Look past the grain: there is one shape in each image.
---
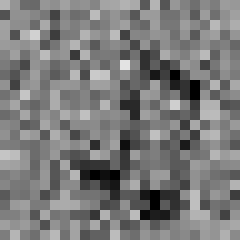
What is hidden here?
dark pair of musical notes
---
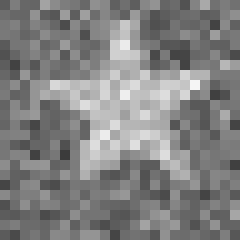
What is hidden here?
light star
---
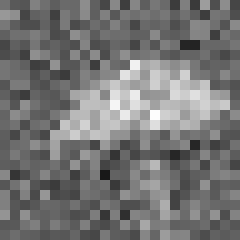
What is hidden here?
light umbrella
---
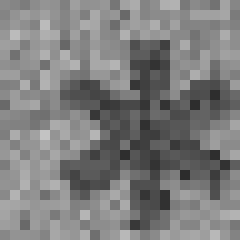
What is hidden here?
dark asterisk
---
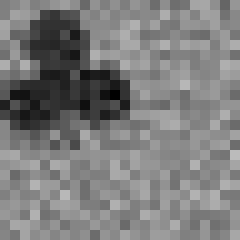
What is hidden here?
dark club
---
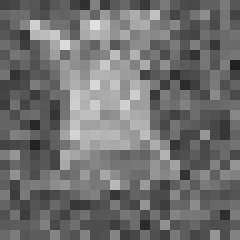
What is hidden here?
light chess rook
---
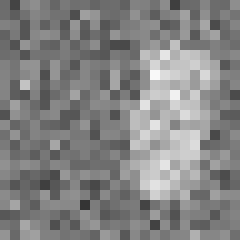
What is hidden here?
light footprint
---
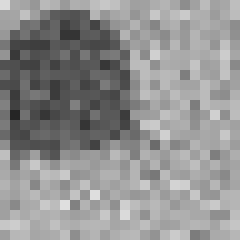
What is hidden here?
dark ghost
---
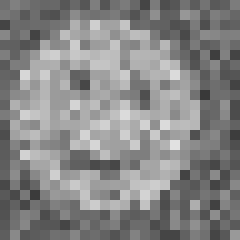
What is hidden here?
light smiling face
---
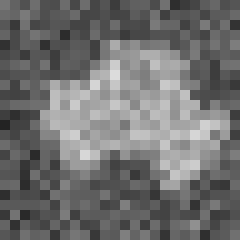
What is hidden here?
light car
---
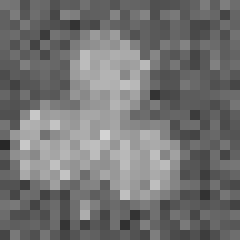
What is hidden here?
light club
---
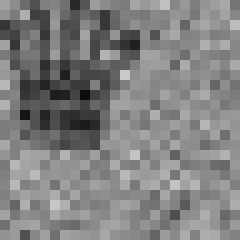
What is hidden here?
dark chess queen
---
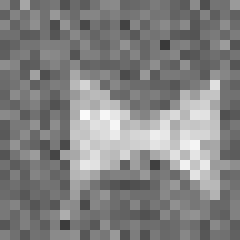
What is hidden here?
light bow tie
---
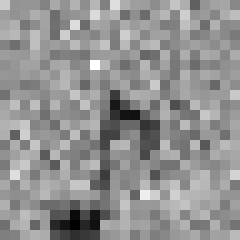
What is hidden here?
dark musical note
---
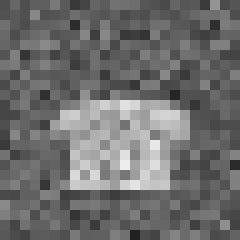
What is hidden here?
light telephone
